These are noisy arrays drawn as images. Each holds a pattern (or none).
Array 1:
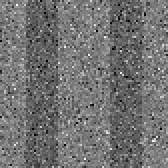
vertical stripes
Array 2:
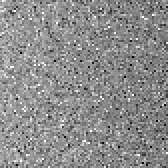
a smooth slope
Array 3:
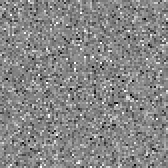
only noise
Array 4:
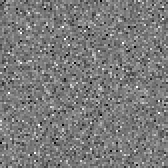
only noise
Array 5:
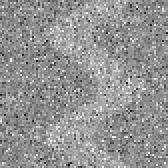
a wavy band
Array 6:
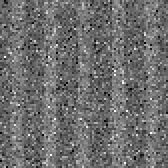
vertical stripes
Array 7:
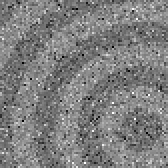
rings round one point
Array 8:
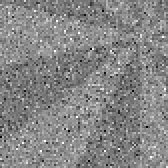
spokes from one point
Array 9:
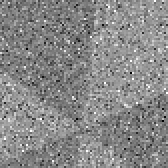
spokes from one point
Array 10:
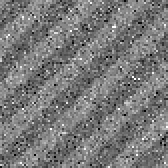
diagonal stripes
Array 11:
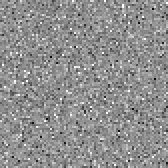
only noise
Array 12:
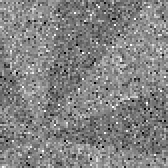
spokes from one point
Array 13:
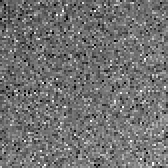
a smooth slope
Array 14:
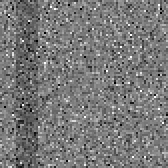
one vertical stripe
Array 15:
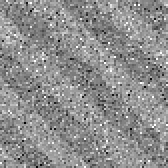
diagonal stripes
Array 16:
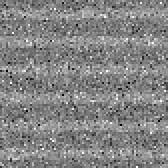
horizontal stripes
